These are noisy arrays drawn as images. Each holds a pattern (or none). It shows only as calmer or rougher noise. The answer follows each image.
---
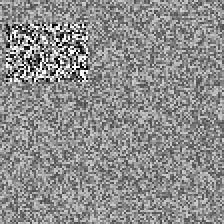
one block
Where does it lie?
top left
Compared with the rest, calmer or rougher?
rougher
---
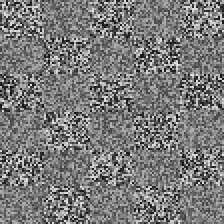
a checkerboard
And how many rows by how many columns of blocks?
6 by 5
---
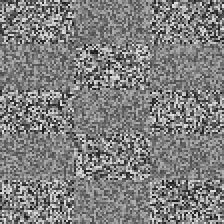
a checkerboard
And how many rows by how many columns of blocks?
5 by 3
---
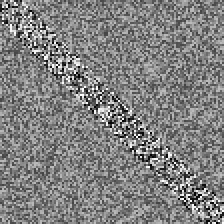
a diagonal band
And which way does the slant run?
top left to bottom right
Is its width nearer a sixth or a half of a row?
a sixth
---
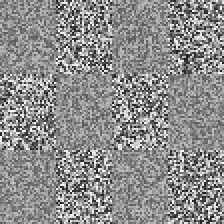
a checkerboard
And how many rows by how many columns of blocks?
3 by 4
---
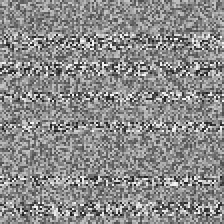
bands of rows
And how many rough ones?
6
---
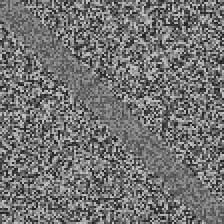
a diagonal band
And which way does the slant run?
top left to bottom right
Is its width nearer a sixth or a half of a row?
a sixth
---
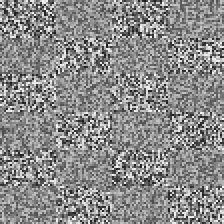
a checkerboard
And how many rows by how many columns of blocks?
6 by 4
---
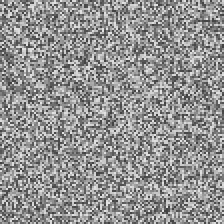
only noise
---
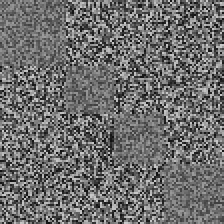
blocks along the diagonal
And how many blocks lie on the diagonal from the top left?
4
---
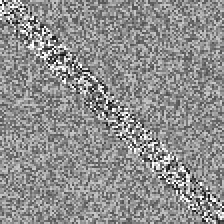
a diagonal band
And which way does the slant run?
top left to bottom right
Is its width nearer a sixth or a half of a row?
a sixth
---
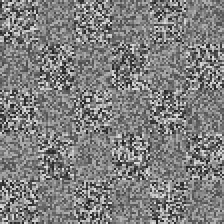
a checkerboard
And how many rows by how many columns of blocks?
5 by 6
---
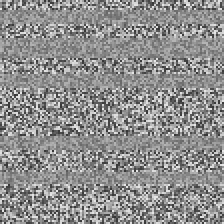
bands of rows
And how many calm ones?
5
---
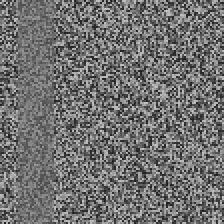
one band of columns
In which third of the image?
left
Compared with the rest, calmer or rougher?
calmer
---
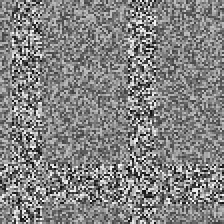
bands of rows crossing bands of columns
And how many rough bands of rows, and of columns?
1 and 2
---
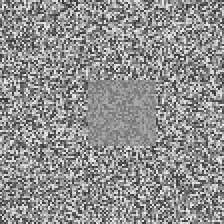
one block
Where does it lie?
centre
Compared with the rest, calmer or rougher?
calmer
